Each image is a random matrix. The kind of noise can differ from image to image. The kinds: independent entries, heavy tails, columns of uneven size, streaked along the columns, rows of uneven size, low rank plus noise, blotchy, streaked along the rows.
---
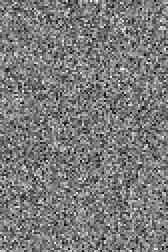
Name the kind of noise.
independent entries
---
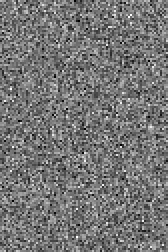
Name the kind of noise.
independent entries
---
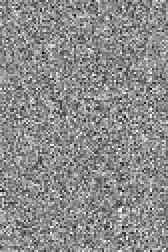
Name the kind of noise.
low rank plus noise
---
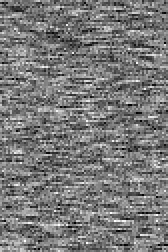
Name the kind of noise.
streaked along the rows
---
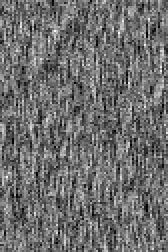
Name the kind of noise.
streaked along the columns
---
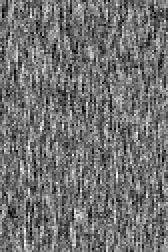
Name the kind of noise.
streaked along the columns
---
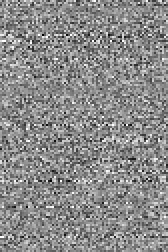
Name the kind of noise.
rows of uneven size
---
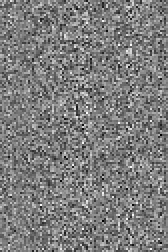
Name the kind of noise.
columns of uneven size
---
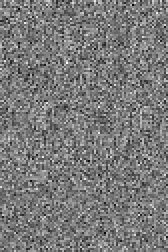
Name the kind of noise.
low rank plus noise
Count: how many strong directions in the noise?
five to eight
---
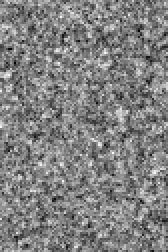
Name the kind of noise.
blotchy
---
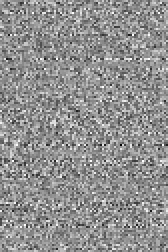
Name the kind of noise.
rows of uneven size
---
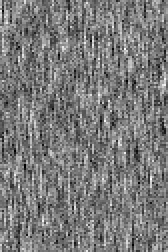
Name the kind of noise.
streaked along the columns
